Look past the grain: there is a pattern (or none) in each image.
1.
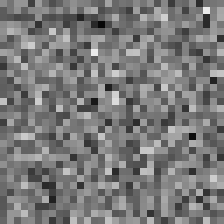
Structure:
only noise
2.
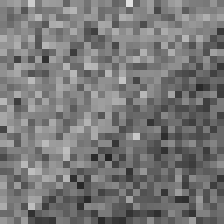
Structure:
a sharp edge
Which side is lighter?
top left
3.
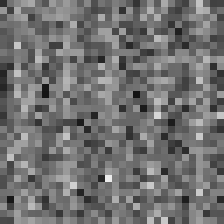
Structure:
vertical stripes
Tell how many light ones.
5
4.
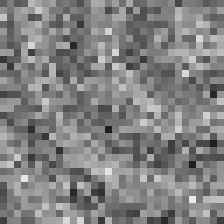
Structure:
rings round one point
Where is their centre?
top right
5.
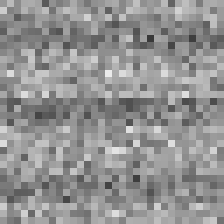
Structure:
horizontal stripes
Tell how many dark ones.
3
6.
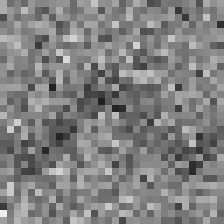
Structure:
a wavy band
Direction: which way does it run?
left to right
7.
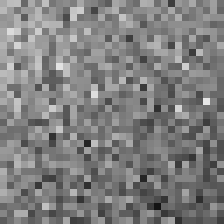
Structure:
a smooth slope
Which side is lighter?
top left
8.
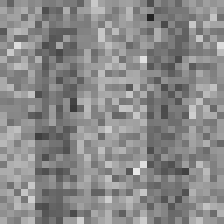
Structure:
vertical stripes
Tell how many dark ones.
2
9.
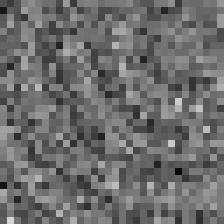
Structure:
rings round one point
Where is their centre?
top right
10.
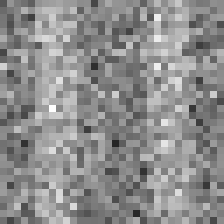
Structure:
vertical stripes
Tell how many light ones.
2
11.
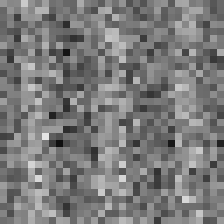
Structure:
vertical stripes
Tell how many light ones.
3
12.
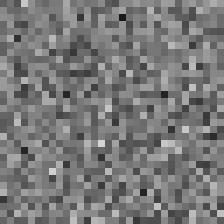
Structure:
only noise
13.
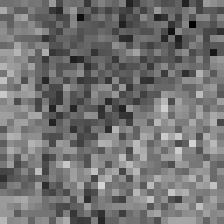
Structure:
spokes from one point
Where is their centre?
bottom left
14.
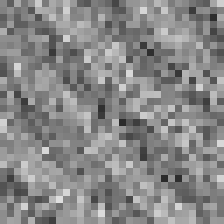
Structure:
diagonal stripes
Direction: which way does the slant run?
top left to bottom right
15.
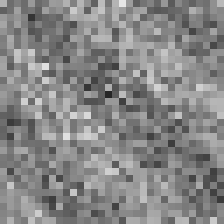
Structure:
diagonal stripes
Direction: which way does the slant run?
top left to bottom right
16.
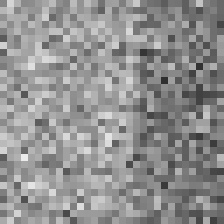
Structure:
a sharp edge
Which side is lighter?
left
